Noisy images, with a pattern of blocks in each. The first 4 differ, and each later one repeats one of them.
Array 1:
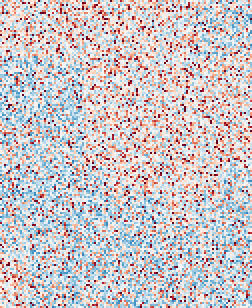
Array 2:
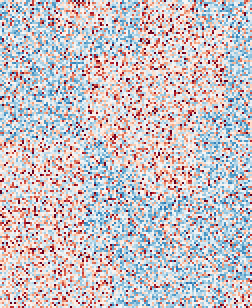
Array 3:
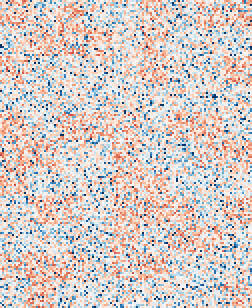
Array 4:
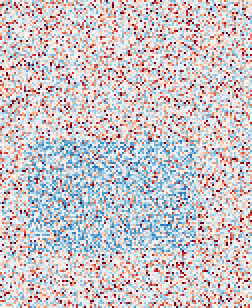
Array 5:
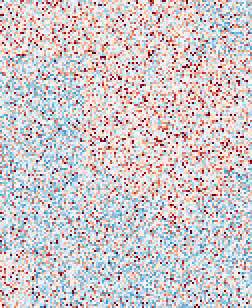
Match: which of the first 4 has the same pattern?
1
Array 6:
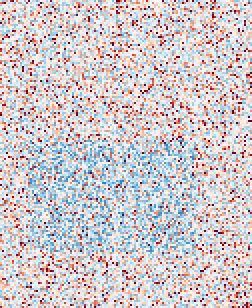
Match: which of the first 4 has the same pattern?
4
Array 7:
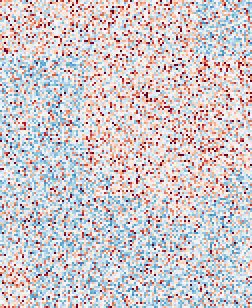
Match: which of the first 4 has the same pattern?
1
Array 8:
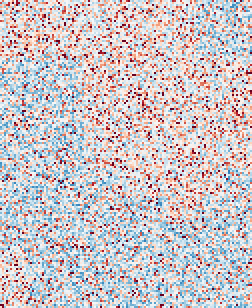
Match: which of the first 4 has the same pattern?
1
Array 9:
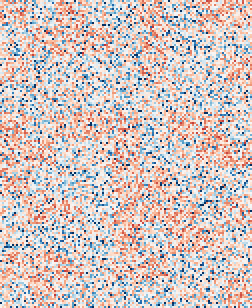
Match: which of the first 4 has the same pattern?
3
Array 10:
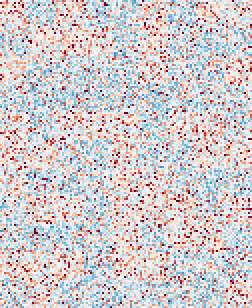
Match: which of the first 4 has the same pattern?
3
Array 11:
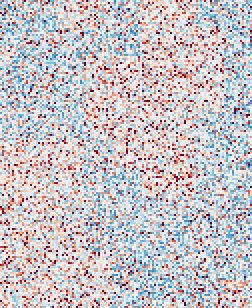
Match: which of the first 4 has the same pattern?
2
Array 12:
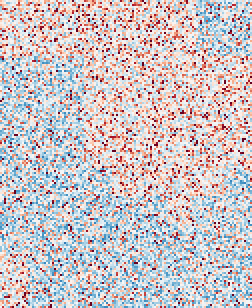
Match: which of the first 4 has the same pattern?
1
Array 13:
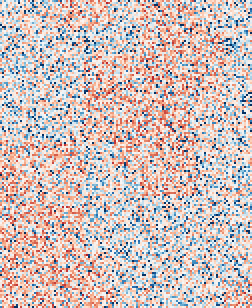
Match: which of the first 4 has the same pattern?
2
